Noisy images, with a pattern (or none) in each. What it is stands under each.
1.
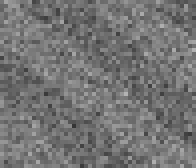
diagonal stripes
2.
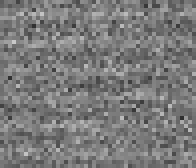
horizontal stripes
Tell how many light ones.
6
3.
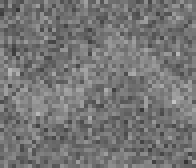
a wavy band
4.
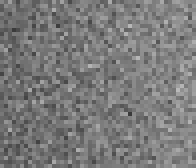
a smooth slope
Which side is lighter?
right
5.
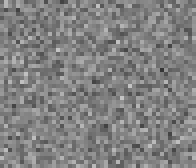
only noise
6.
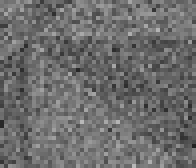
spokes from one point
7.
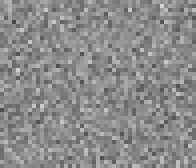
only noise
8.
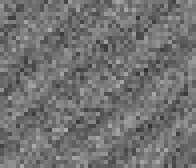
diagonal stripes
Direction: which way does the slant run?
bottom left to top right
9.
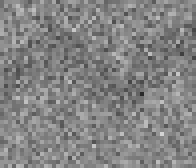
a wavy band
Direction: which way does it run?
left to right
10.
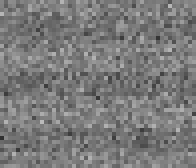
horizontal stripes
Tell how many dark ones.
3
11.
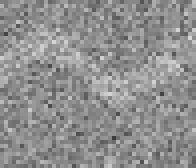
a wavy band
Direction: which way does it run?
left to right
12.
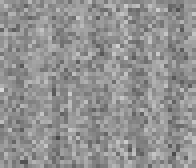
vertical stripes
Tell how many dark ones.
5
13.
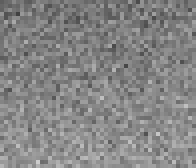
a smooth slope
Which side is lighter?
bottom
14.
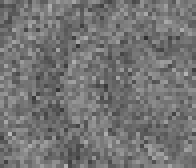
rings round one point
